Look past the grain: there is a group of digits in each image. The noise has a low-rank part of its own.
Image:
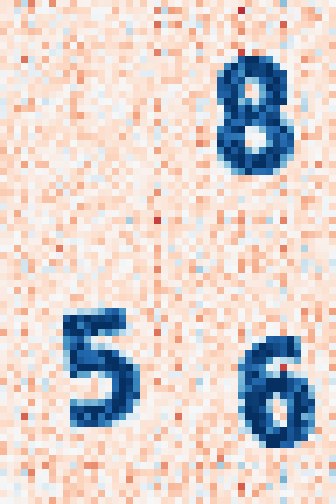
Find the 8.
top right
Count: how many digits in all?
3
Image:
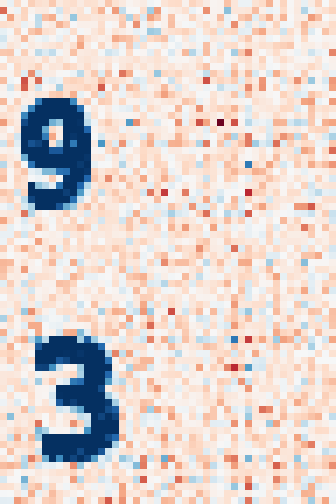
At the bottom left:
3
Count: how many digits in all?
2
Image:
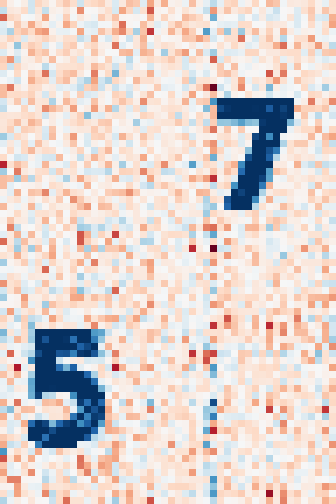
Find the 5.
bottom left
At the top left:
nothing
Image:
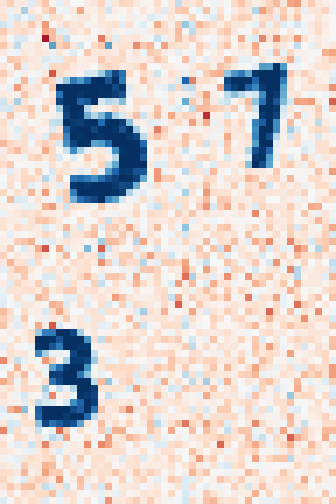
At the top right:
7
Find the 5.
top left
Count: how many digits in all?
3
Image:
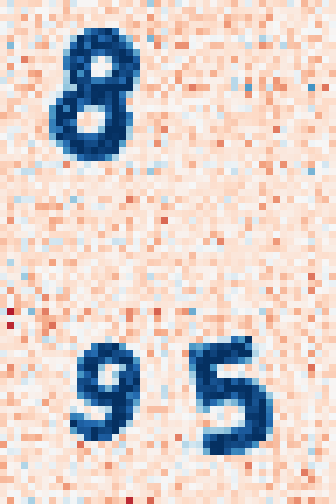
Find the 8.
top left
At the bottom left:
9
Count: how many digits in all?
3
